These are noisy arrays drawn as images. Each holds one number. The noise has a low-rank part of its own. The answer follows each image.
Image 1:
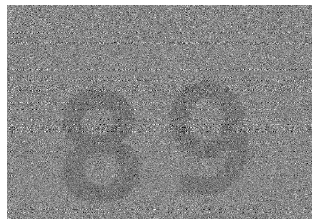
89
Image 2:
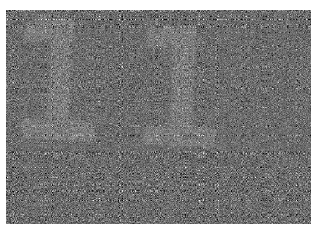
11
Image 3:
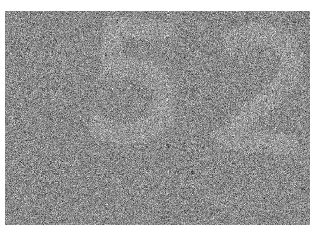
52
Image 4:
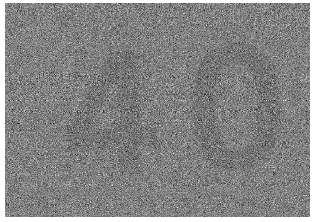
40
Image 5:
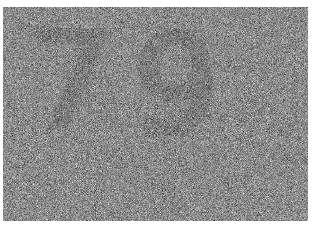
79
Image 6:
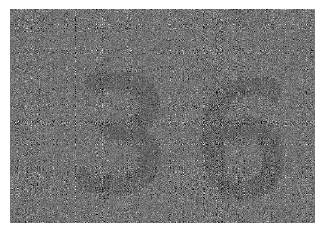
36
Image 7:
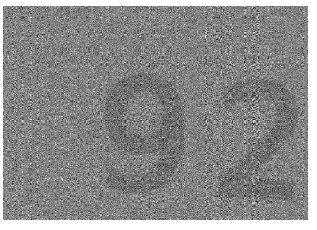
92
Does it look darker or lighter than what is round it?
darker
